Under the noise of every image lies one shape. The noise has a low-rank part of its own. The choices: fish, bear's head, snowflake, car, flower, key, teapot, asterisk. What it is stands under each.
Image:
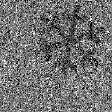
snowflake
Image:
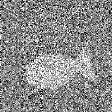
fish
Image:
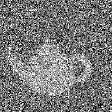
teapot
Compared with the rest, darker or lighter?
lighter
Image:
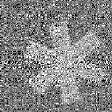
asterisk
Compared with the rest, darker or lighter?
lighter
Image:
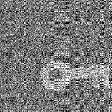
key
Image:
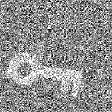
key
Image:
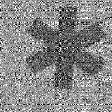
asterisk
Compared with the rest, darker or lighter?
darker
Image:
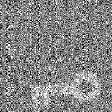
key
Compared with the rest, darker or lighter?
lighter
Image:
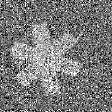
asterisk
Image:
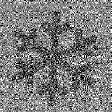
snowflake
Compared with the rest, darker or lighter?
darker
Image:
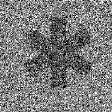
asterisk
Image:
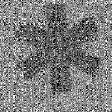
asterisk
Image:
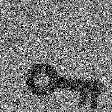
key
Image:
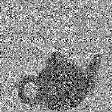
teapot
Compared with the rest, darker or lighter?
darker
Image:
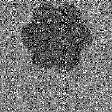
flower
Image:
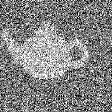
teapot
